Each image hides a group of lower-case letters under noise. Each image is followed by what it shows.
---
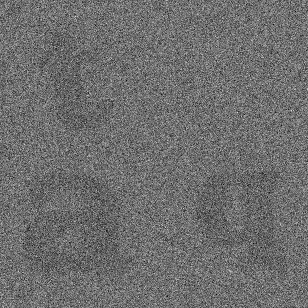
top left: t; bottom left: a; bottom right: q
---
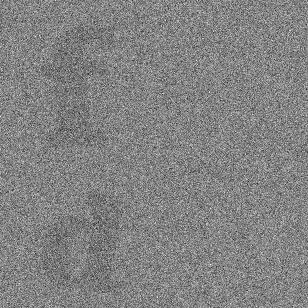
top left: f; bottom left: d
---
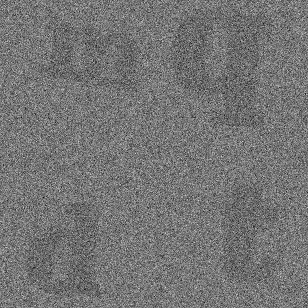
top left: m; top right: q; bottom left: d; bottom right: t
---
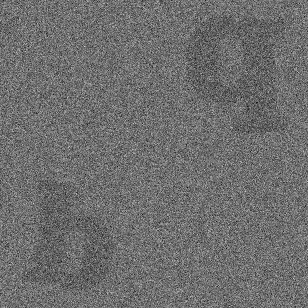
top right: q; bottom left: b
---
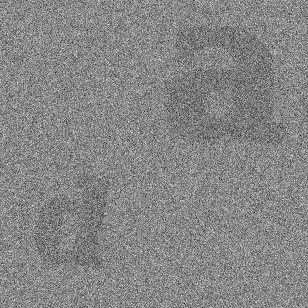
top right: a; bottom left: d
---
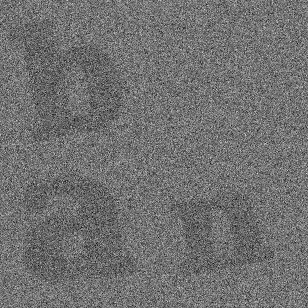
top left: b; bottom left: a; bottom right: n
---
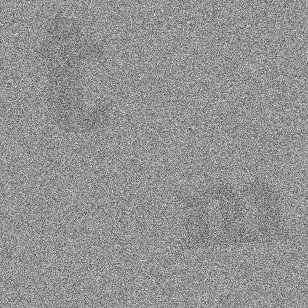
top left: t; bottom right: m
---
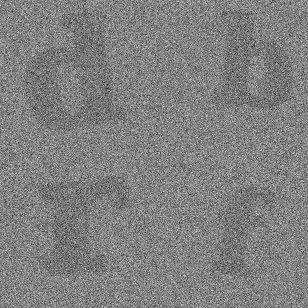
top left: d; top right: b; bottom left: r; bottom right: f
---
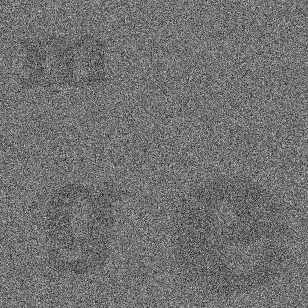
top left: m; bottom left: g; bottom right: e
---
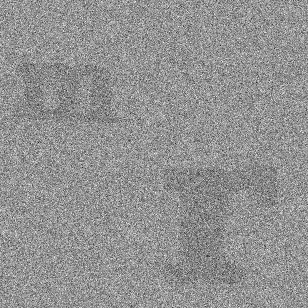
top left: m; bottom right: r
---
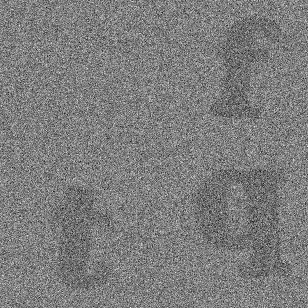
top right: f; bottom left: t; bottom right: q
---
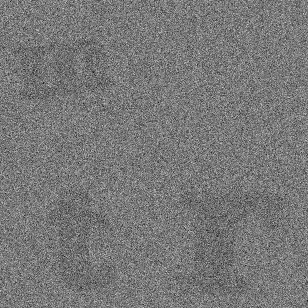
top left: m; bottom left: t; bottom right: r
